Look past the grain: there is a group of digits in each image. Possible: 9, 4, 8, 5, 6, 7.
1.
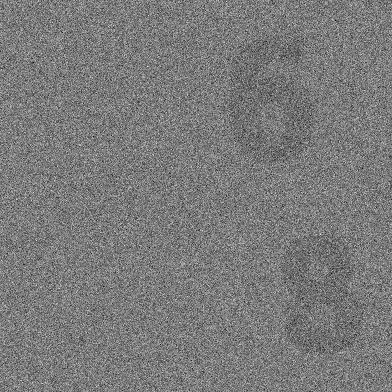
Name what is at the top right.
6
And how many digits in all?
2
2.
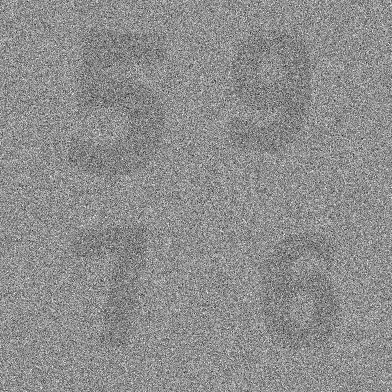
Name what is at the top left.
5
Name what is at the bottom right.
6
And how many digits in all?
4
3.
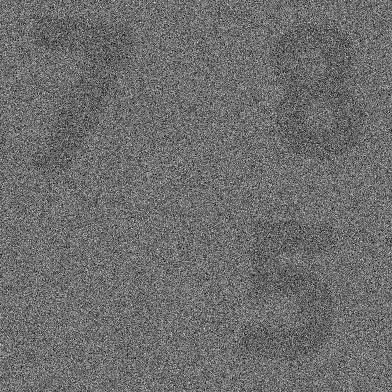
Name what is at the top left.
7
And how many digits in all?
3
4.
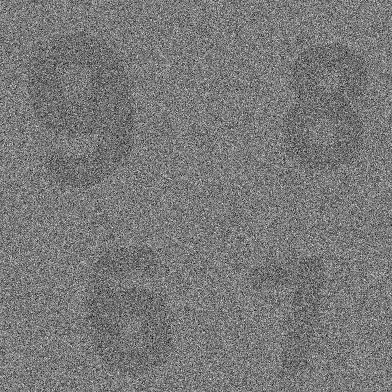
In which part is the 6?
bottom left
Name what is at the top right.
8
